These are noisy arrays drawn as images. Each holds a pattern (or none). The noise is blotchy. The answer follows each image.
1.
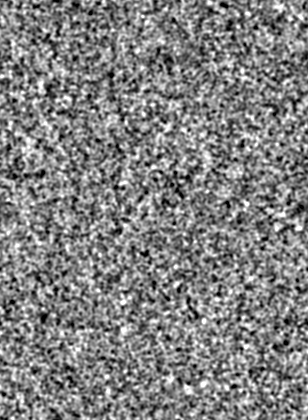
only noise
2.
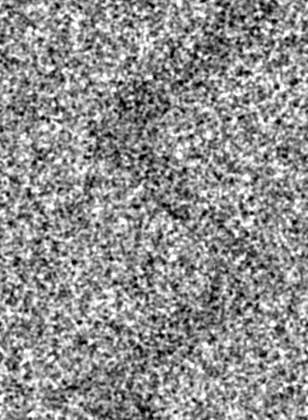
a wavy band
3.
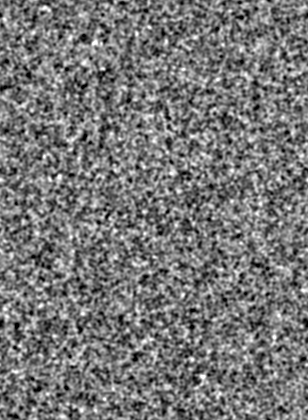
only noise
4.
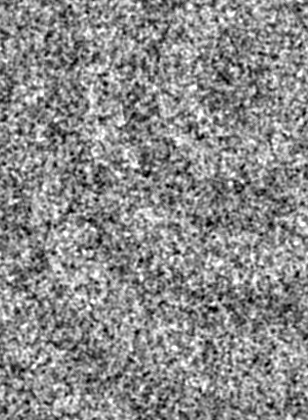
rings round one point
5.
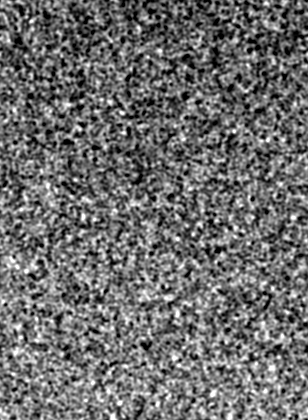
a smooth slope
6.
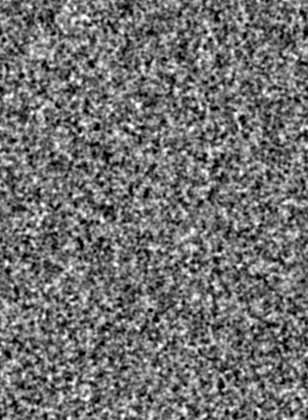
only noise
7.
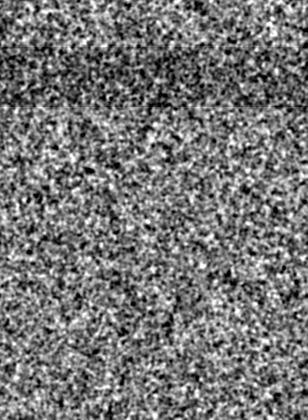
one horizontal stripe
